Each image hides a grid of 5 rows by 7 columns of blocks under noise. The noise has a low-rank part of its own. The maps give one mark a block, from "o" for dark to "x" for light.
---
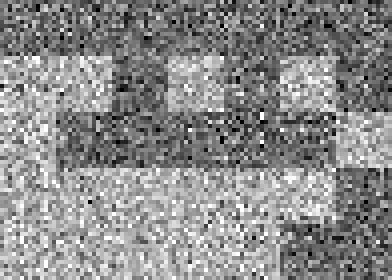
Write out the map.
o o o o o o o
x x o x o x o
x o o o o o x
x x x x x x o
x x x x x o o
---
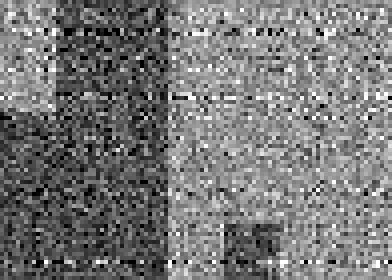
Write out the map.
x o o x x x x
x o o x x x x
o o o x x x x
o o o x x x x
o o o x o x x
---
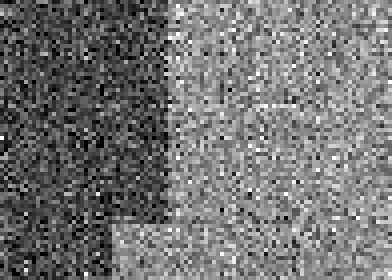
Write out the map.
o o o x x x x
o o o x x x x
o o o x x x x
o o o x x x x
o o x x x x x
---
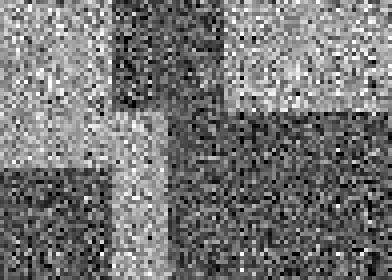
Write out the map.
x x o o x x x
x x o o x x x
x x x o o o o
o o x o o o o
o o x o o o o
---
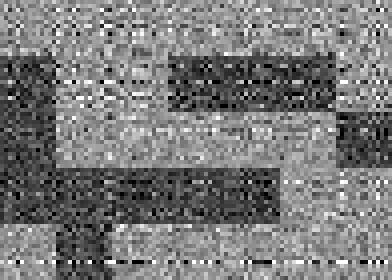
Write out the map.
x x x x x x x
o x x o o o x
o x x x x x o
o o o o o x x
x o x x x x x
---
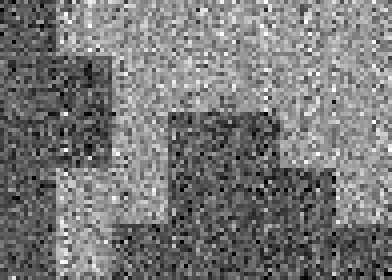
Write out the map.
o x x x x x x
o o x x x x x
o o x o o x x
o x x o o o x
o x o o o o o
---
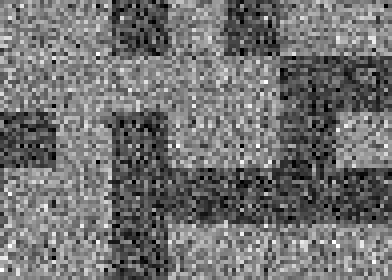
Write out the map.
x x o x o x x
x x x x x o o
o x o x x o x
x x o o o o o
x x o x x x x
